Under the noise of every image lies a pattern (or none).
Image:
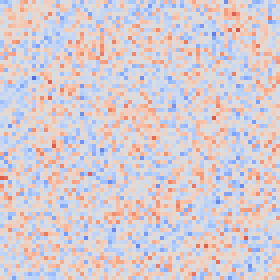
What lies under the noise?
rings round one point
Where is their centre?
centre
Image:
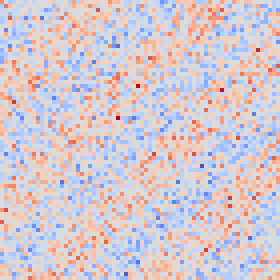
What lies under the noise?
diagonal stripes
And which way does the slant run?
bottom left to top right
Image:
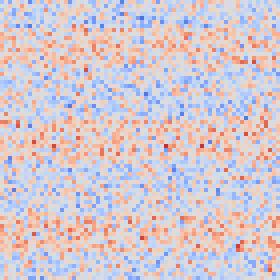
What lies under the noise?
horizontal stripes
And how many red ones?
3
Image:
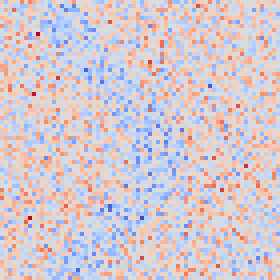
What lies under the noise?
a wavy band
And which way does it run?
top to bottom
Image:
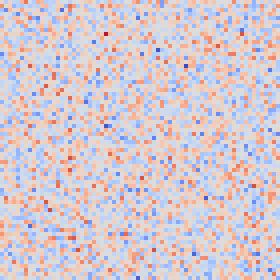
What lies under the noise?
only noise
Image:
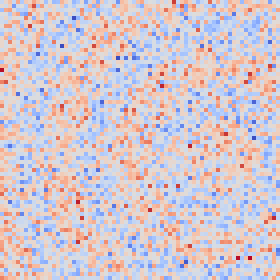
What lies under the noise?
rings round one point
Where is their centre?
middle right
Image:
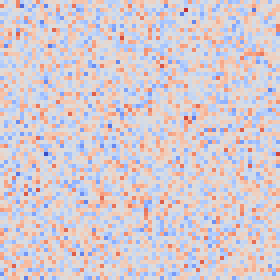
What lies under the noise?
only noise
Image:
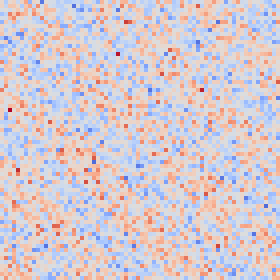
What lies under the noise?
diagonal stripes
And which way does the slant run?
top left to bottom right
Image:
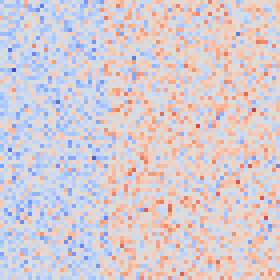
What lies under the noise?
a sharp edge
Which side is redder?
right
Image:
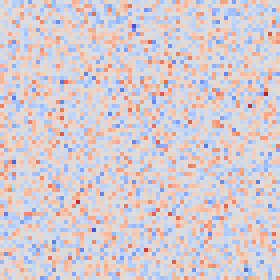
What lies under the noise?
only noise
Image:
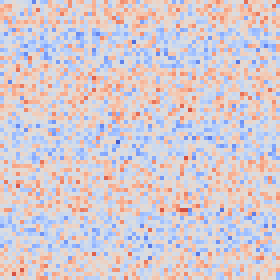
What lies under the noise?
horizontal stripes
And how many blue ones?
3
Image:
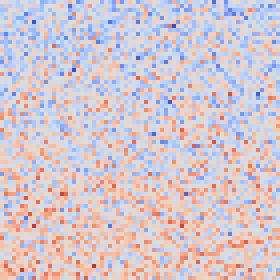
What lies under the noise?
a smooth slope
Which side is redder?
bottom
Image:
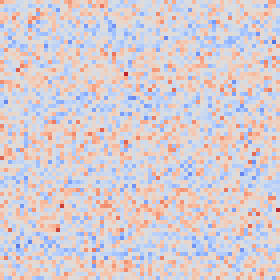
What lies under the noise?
horizontal stripes
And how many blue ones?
4
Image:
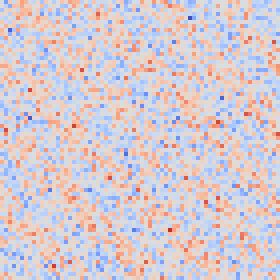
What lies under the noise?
diagonal stripes
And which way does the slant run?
top left to bottom right
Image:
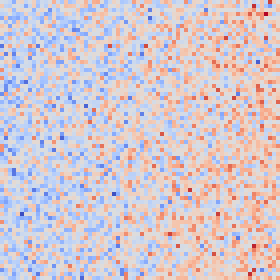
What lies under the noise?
a smooth slope
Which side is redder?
right
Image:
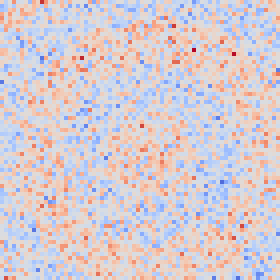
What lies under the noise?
rings round one point
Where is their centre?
centre
